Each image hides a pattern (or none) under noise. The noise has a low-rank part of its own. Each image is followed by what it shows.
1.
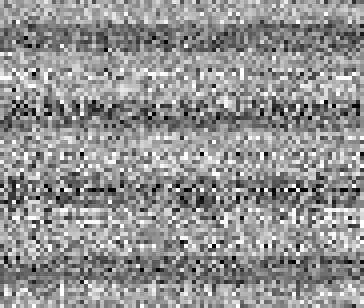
horizontal stripes
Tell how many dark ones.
4
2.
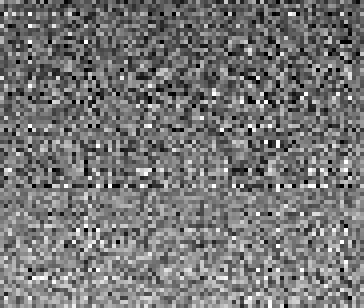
a smooth slope
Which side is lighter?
bottom
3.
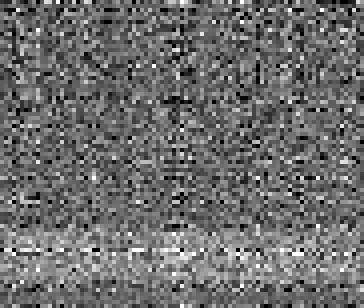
one horizontal stripe
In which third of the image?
bottom
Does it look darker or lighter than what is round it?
lighter
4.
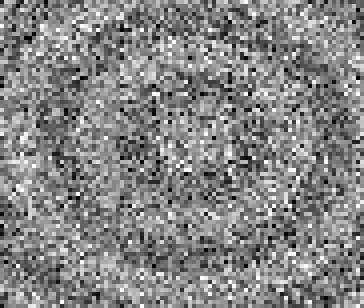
rings round one point
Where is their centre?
centre
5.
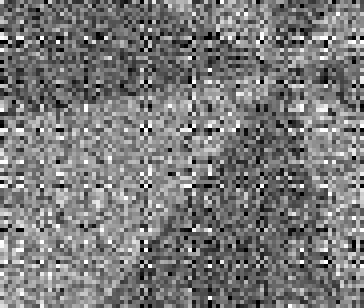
spokes from one point
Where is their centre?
top right
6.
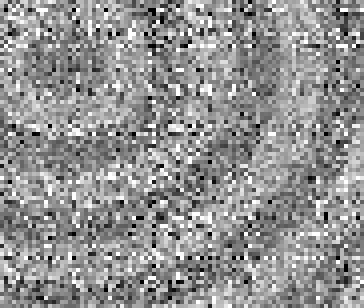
rings round one point
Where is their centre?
top left
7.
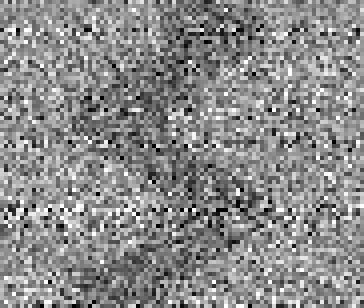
a wavy band
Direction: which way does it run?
top to bottom
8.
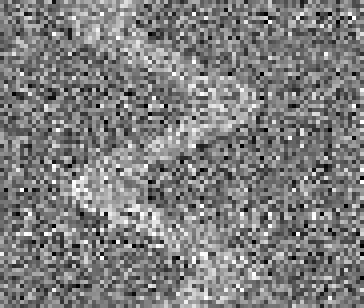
a wavy band
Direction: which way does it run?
top to bottom
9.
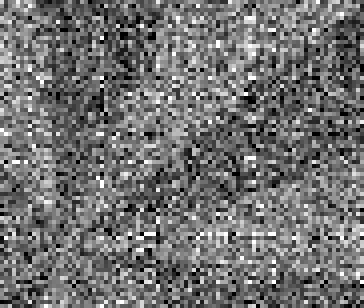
spokes from one point
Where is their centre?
bottom left
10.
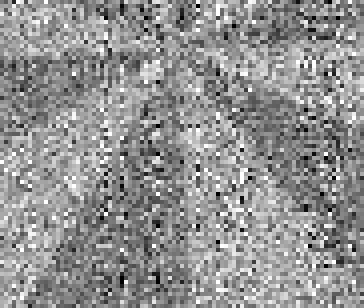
spokes from one point
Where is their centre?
top middle
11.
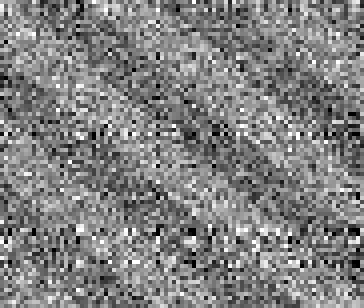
diagonal stripes
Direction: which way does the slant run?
top left to bottom right
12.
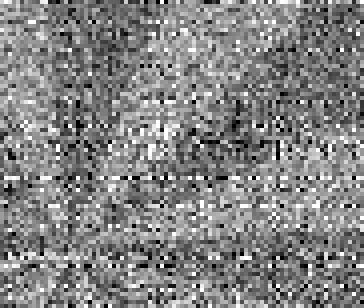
spokes from one point
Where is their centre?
bottom left
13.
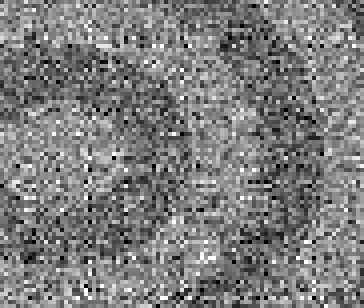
rings round one point
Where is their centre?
middle left
